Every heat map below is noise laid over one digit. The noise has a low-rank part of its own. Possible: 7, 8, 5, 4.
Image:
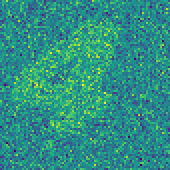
4
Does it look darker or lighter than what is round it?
lighter
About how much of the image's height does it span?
two thirds
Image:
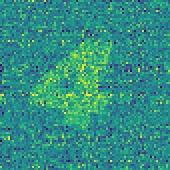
4
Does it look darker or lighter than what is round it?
lighter
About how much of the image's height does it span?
half
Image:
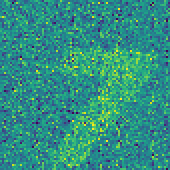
7
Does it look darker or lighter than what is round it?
lighter
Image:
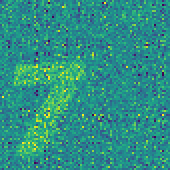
7
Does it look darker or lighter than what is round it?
lighter
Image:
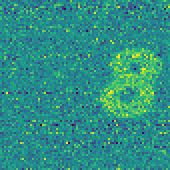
8
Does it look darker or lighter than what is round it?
lighter
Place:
middle right
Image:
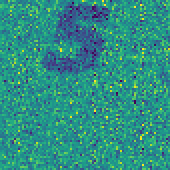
5
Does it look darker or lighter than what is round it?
darker
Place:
top middle
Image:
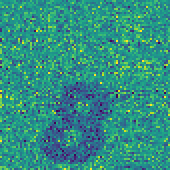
8
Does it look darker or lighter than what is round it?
darker
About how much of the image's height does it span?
half
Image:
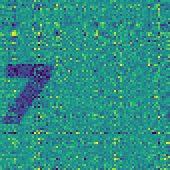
7
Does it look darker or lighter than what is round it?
darker
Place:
middle left
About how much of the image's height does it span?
a third
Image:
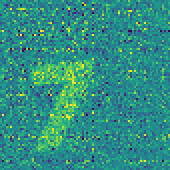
7
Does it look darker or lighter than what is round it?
lighter
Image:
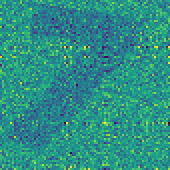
7
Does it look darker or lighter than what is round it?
darker
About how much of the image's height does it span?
nearly all
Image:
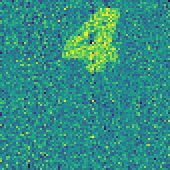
4
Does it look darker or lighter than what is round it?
lighter
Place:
top middle
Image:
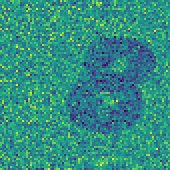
8
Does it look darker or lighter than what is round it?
darker
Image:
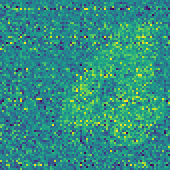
4
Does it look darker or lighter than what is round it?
lighter
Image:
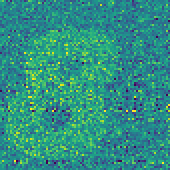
8
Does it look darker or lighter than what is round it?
lighter
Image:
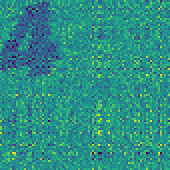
4
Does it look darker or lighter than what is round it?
darker
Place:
top left
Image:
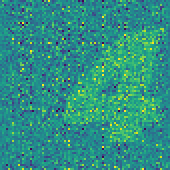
4
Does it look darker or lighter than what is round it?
lighter
